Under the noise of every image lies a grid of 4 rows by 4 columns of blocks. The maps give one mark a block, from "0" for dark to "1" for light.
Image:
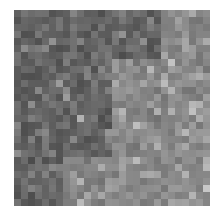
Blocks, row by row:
0001
0011
0011
0111
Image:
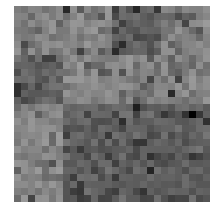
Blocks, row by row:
1101
0111
1000
1000
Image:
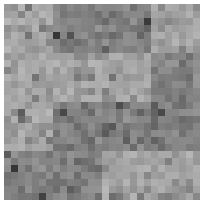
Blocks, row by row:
1001
1110
1000
0011
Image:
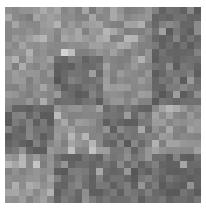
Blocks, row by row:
1110
1010
0101
1000
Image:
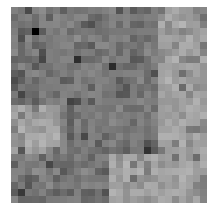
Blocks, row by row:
0001
0001
1001
0011
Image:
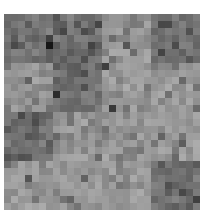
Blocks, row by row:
0010
1011
0111
1110
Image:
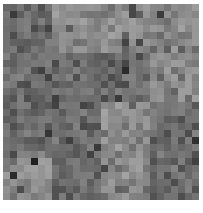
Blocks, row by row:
0111
0001
0010
1010
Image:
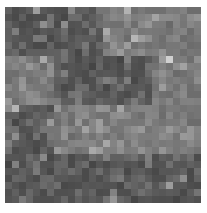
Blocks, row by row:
0011
1001
0111
0000
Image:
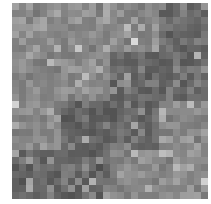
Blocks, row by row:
1110
1100
1001
0011
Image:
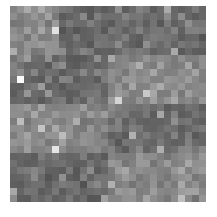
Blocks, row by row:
1000
0011
1100
0011
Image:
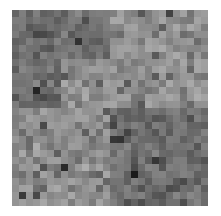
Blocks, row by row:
0011
0111
1100
1100
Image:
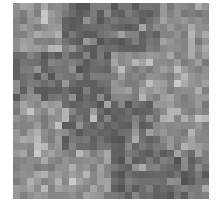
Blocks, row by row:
1001
0011
1001
1100
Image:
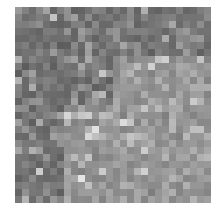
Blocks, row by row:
0000
0011
0111
0111
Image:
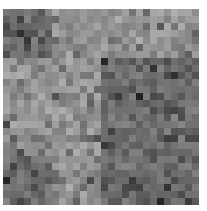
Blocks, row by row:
0111
1100
1100
0100
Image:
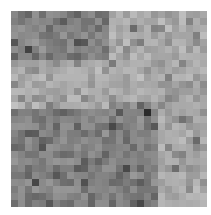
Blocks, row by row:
0011
1111
0001
0001
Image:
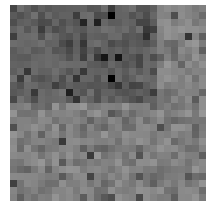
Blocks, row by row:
0001
0001
1111
1111
